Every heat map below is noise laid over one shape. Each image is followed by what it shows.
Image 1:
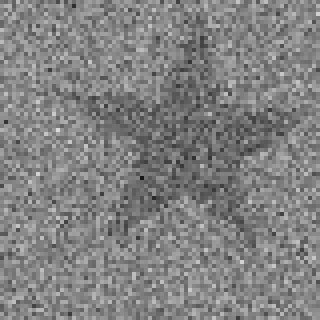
star
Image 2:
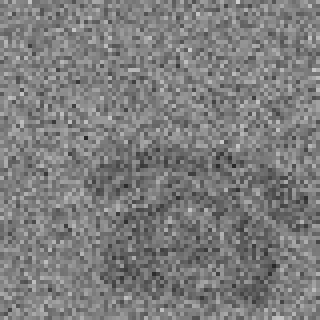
telephone
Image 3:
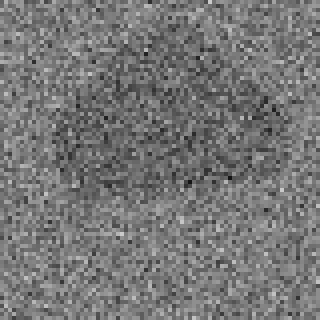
cloud
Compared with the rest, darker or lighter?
darker
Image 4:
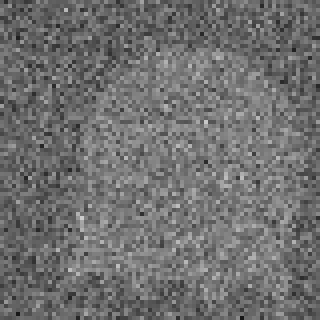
ghost
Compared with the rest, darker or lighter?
lighter
